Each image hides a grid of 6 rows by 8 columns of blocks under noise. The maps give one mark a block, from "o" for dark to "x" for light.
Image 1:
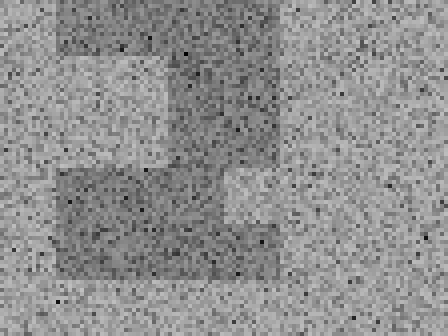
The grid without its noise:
x o o o o x x x
x x x o o x x x
x x x o o x x x
x o o o x x x x
x o o o o x x x
x x x x x x x x
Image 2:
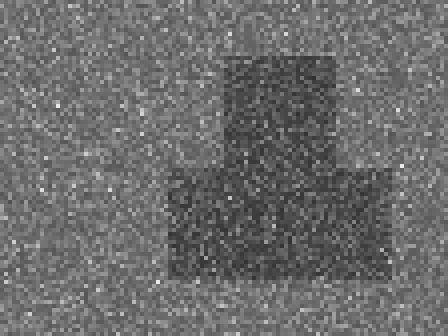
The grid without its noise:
x x x x x x x x
x x x x o o x x
x x x x o o x x
x x x o o o o x
x x x o o o o x
x x x x x x x x
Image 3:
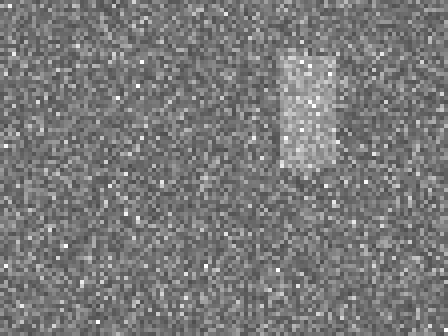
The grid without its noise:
o o o o o o o o
o o o o o x o o
o o o o o x o o
o o o o o o o o
o o o o o o o o
o o o o o o o o
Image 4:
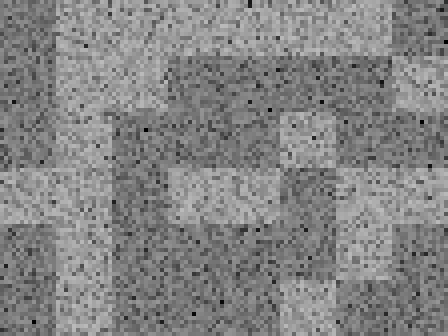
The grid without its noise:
o x x x x x x o
o x x o o o o x
o x o o o x o o
x x o x x o x x
o x o o o o x o
o x o o o x o o
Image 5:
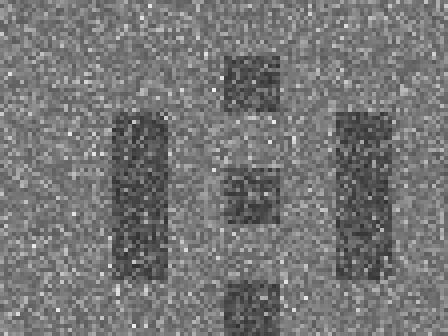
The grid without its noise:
x x x x x x x x
x x x x o x x x
x x o x x x o x
x x o x o x o x
x x o x x x o x
x x x x o x x x
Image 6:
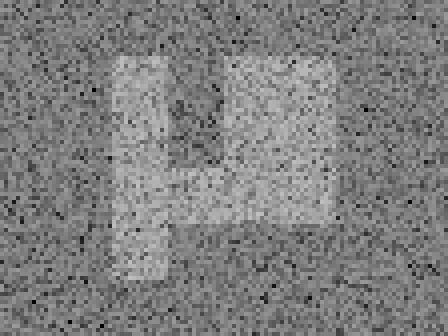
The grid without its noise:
o o o o o o o o
o o x o x x o o
o o x o x x o o
o o x x x x o o
o o x o o o o o
o o o o o o o o
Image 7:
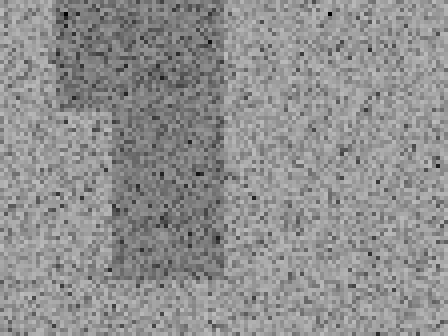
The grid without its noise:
x o o o x x x x
x o o o x x x x
x x o o x x x x
x x o o x x x x
x x o o x x x x
x x x x x x x x
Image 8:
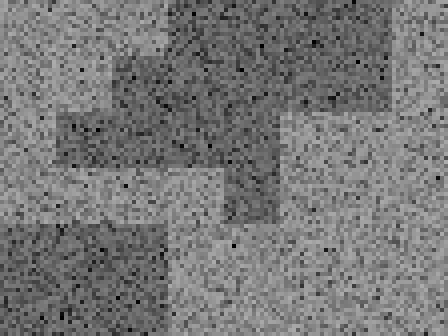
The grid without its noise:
x x x o o o o x
x x o o o o o x
x o o o o x x x
x x x x o x x x
o o o x x x x x
o o o x x x x x
